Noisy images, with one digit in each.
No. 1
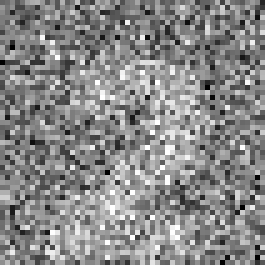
2
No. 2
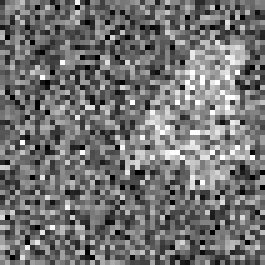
4
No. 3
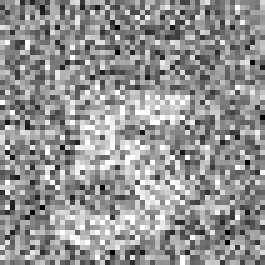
5
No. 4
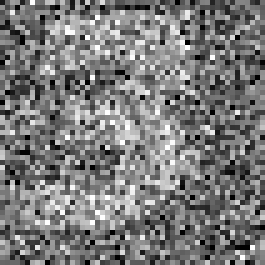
3
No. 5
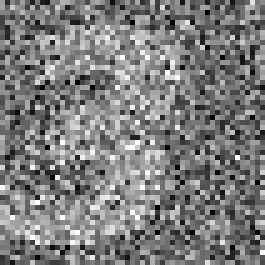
3
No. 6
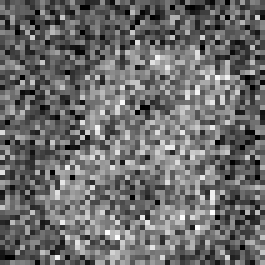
8
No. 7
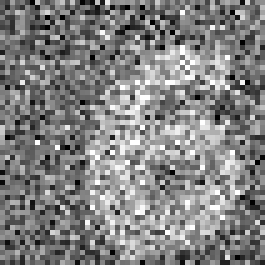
6
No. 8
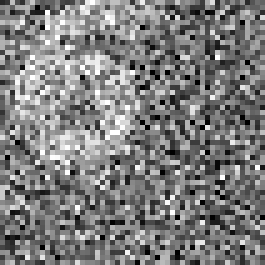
6
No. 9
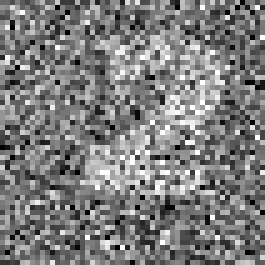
2
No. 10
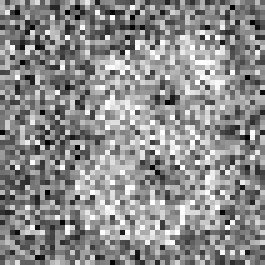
8
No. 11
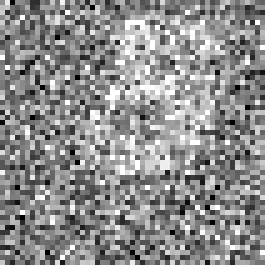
5
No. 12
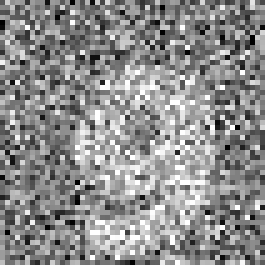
9
